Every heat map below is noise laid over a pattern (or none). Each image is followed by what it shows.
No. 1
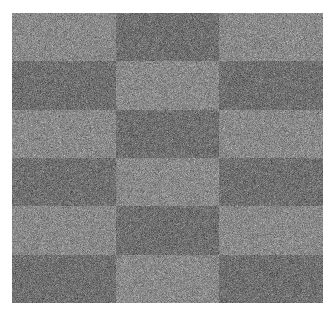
a checkerboard
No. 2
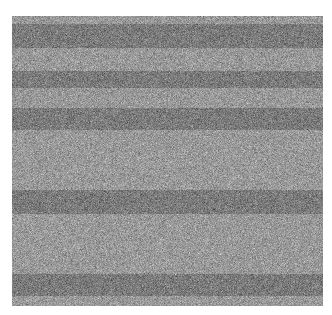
bands of rows
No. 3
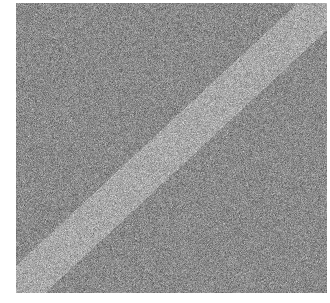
a diagonal band
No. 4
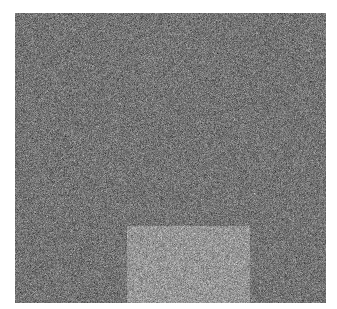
one block
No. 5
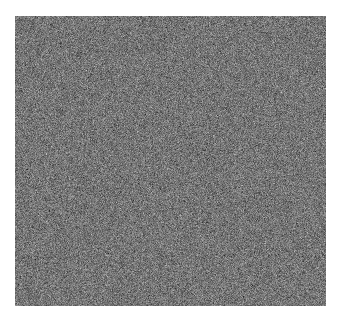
only noise
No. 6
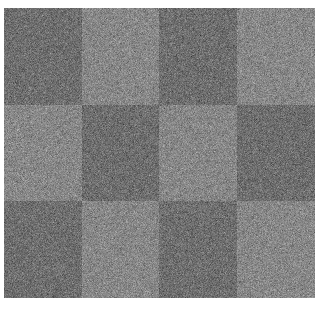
a checkerboard
